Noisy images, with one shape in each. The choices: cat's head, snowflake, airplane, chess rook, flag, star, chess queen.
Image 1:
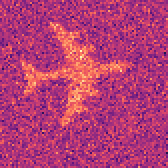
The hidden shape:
airplane
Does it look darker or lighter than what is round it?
lighter
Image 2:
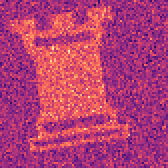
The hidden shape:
chess rook
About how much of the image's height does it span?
nearly all
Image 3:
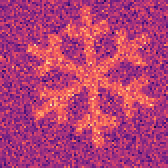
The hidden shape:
snowflake
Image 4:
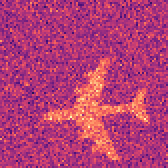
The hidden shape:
airplane
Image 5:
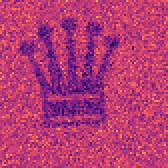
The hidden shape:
chess queen
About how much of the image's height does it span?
two thirds
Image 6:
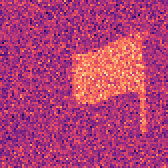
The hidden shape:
flag
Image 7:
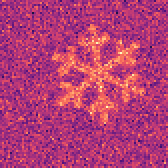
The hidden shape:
snowflake
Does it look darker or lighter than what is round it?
lighter
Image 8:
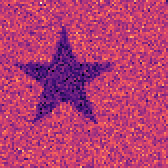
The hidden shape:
star
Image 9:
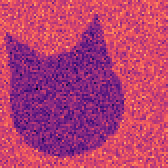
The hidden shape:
cat's head
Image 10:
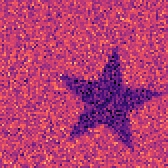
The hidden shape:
star
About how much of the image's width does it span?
two thirds
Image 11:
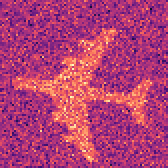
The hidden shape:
airplane
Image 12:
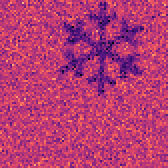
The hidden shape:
snowflake
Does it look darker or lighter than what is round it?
darker
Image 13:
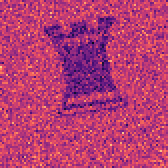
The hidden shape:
chess rook
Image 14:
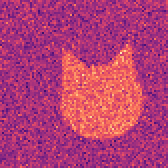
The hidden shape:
cat's head
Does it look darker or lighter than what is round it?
lighter
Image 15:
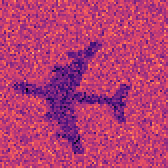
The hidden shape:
airplane
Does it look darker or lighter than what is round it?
darker
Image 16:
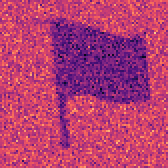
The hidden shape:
flag
